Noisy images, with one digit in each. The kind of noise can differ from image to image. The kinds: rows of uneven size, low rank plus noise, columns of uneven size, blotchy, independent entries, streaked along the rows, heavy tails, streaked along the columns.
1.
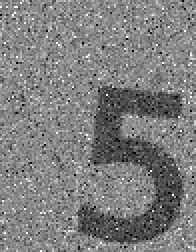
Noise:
heavy tails
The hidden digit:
5
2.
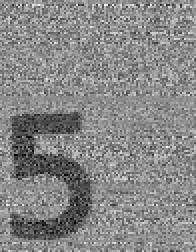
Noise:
rows of uneven size
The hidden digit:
5
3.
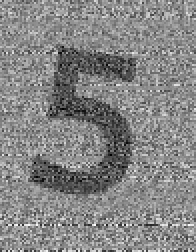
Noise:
rows of uneven size
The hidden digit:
5
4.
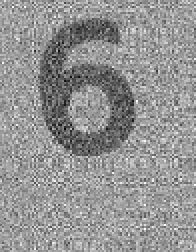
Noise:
low rank plus noise
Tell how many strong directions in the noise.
one
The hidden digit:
6
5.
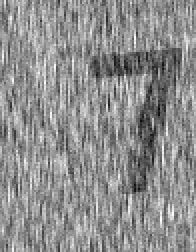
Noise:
streaked along the columns
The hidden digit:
7
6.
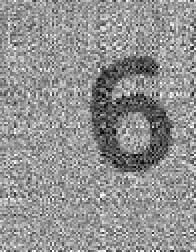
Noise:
low rank plus noise
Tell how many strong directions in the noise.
two
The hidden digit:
6
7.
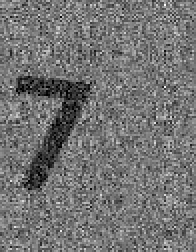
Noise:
low rank plus noise
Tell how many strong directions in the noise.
three or four
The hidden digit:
7
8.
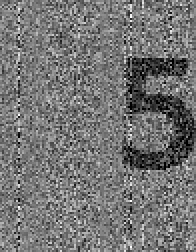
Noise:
columns of uneven size
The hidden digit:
5
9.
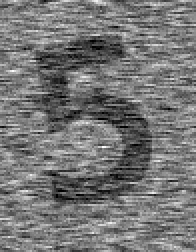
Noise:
streaked along the rows
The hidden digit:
5
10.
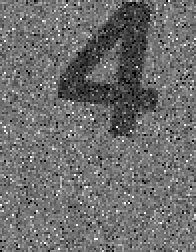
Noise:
heavy tails
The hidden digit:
4
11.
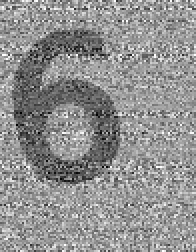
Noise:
rows of uneven size
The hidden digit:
6
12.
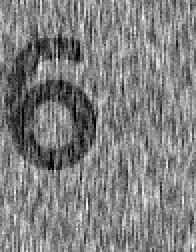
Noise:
streaked along the columns
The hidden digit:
6
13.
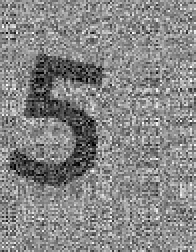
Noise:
low rank plus noise
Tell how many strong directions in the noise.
two
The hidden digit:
5
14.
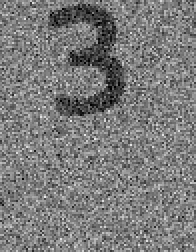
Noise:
independent entries
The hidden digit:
3
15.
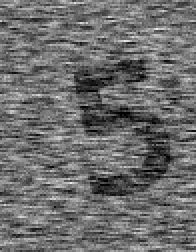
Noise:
streaked along the rows
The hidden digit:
5
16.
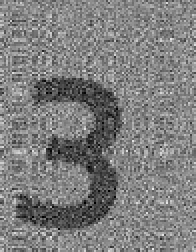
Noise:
low rank plus noise
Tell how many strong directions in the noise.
one
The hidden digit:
3
